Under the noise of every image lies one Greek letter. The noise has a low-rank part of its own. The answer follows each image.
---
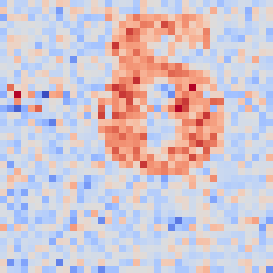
delta
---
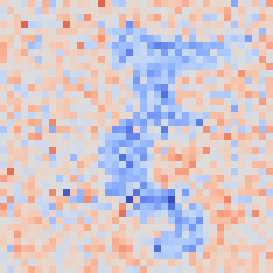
xi
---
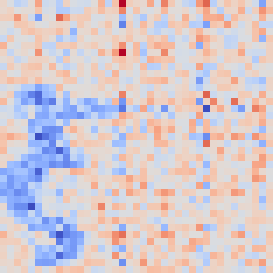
xi
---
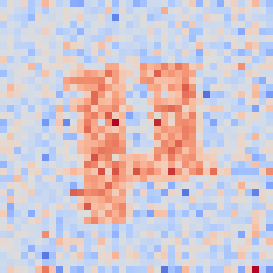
mu
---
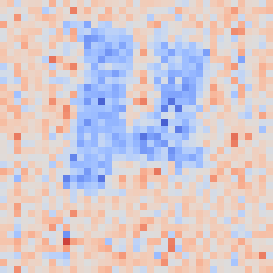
mu
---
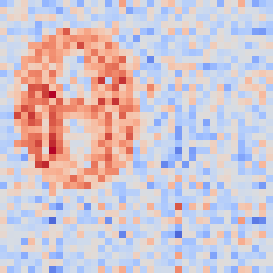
theta
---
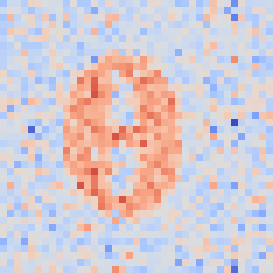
theta
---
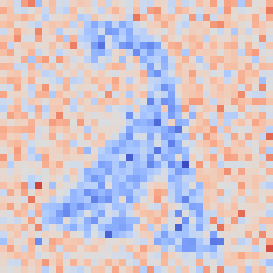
lambda
